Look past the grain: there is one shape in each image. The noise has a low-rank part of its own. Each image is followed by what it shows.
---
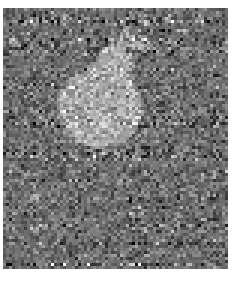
pear
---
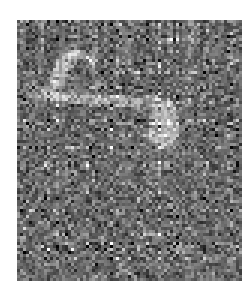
musical note
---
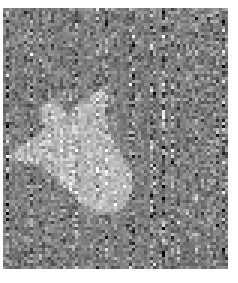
bell
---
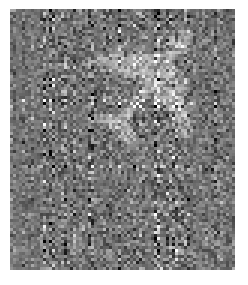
airplane
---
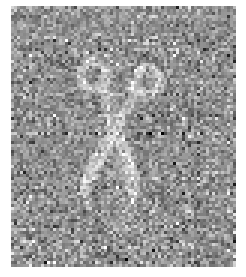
pair of scissors
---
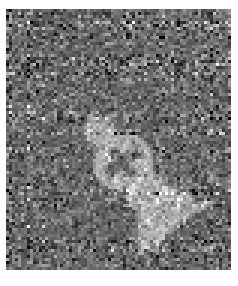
chess bishop
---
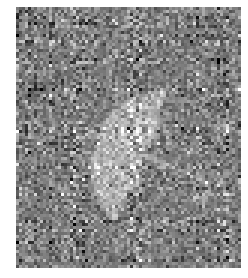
umbrella
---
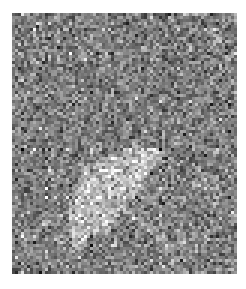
umbrella
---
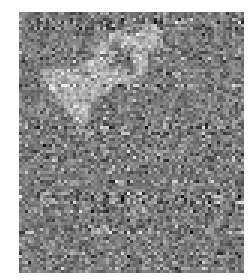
chess bishop
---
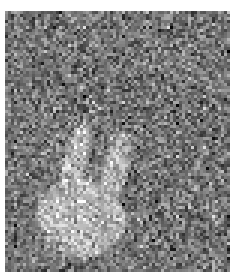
rabbit's head
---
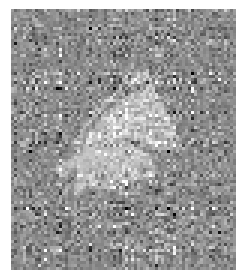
chess knight
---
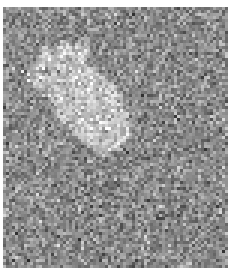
footprint
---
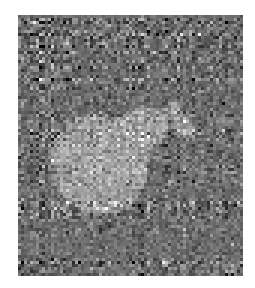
pear
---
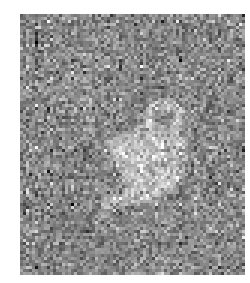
teapot
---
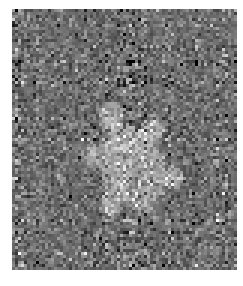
turtle
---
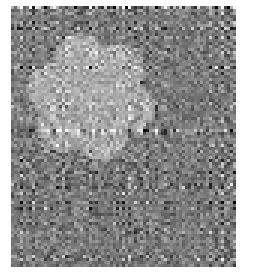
flower
